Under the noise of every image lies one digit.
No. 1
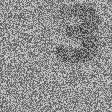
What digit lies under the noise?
3
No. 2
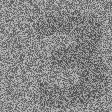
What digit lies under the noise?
3
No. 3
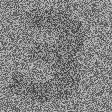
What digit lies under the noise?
3
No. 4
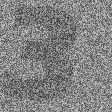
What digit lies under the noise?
3
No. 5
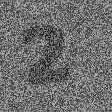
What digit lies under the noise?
2
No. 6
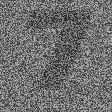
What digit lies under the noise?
7
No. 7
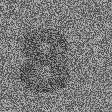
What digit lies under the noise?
8
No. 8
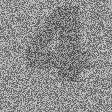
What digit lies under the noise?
4
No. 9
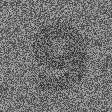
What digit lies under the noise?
9
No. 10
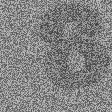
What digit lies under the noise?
8
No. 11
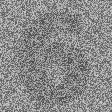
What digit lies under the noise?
6
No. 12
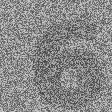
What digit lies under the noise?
6
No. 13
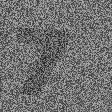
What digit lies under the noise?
7
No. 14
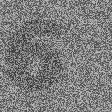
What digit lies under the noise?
6
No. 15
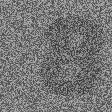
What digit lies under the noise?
8
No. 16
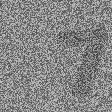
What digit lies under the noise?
7
